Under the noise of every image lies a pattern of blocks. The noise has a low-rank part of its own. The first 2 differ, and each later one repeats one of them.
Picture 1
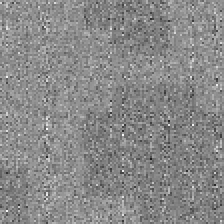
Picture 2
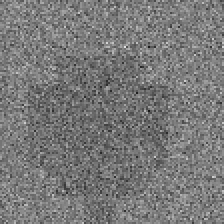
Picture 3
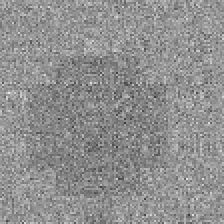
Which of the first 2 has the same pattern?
2
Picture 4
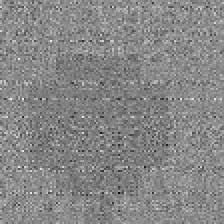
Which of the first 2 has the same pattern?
2
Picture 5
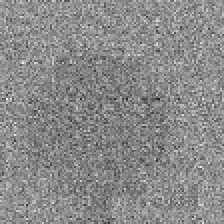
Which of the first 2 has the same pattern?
2
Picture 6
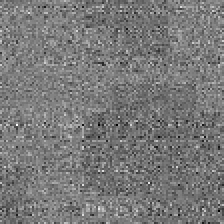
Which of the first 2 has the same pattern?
1
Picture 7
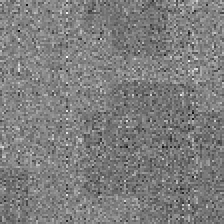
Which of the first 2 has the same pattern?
1
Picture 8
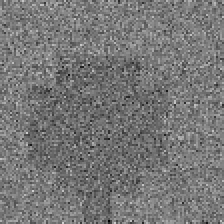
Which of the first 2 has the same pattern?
2
